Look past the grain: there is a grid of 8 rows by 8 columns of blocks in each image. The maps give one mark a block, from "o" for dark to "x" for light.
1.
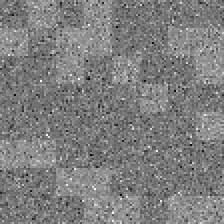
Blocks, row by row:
o x o x o o o o
x o x x o o x x
o o x o x o o x
o o o o o x o o
o o o o o o o x
x x o o o o o o
o o x x o o o o
o o o x x o x x
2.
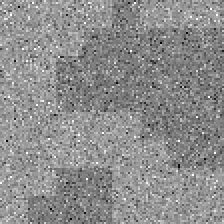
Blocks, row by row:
x x x x o x x x
x x x o o o o o
x x o o o o o o
x x o o o o o o
x x x x x o o o
x x x x x x o o
x x o o x x x x
x o o o x x x x
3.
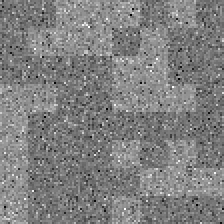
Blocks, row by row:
o o x x x o x o
o x x x o x o o
o o o o x x o o
x x o o x x x o
x o o o o o o o
x o o o x o x o
x o o o o x x x
x o o o x o o o
